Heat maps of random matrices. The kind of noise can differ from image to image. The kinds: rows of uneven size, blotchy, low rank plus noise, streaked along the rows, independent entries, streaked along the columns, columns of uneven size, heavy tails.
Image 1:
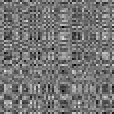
low rank plus noise
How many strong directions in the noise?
one
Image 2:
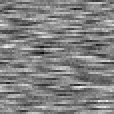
streaked along the rows
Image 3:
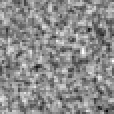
blotchy
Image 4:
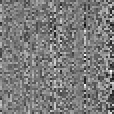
columns of uneven size
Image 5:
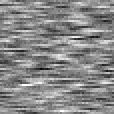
streaked along the rows
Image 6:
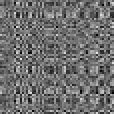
low rank plus noise
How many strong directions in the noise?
one
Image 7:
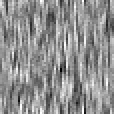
streaked along the columns
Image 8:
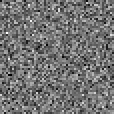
independent entries
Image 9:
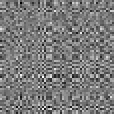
low rank plus noise
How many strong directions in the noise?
one
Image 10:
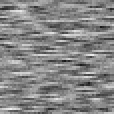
streaked along the rows
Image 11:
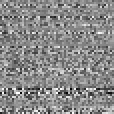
rows of uneven size
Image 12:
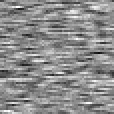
streaked along the rows
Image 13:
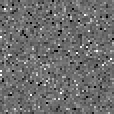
heavy tails
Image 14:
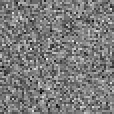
independent entries
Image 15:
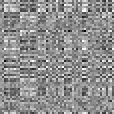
low rank plus noise
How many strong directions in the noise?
one
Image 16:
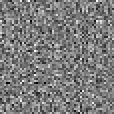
low rank plus noise
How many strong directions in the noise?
five to eight
